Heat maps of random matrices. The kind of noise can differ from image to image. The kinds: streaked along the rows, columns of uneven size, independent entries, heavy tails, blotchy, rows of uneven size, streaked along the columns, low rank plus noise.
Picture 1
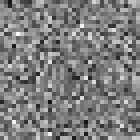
low rank plus noise
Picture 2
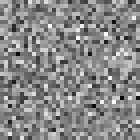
independent entries
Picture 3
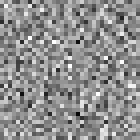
low rank plus noise
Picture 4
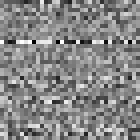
rows of uneven size
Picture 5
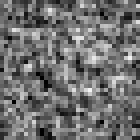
blotchy
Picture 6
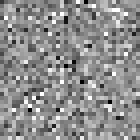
heavy tails
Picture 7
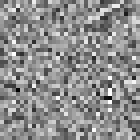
low rank plus noise
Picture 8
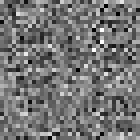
low rank plus noise
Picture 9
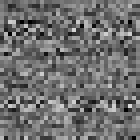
rows of uneven size
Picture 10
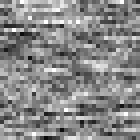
streaked along the rows
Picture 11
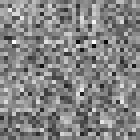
low rank plus noise
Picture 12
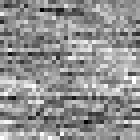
streaked along the rows
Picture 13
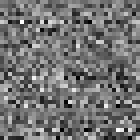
rows of uneven size
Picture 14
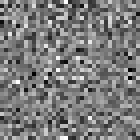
low rank plus noise
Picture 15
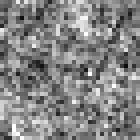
blotchy
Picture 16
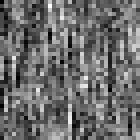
streaked along the columns
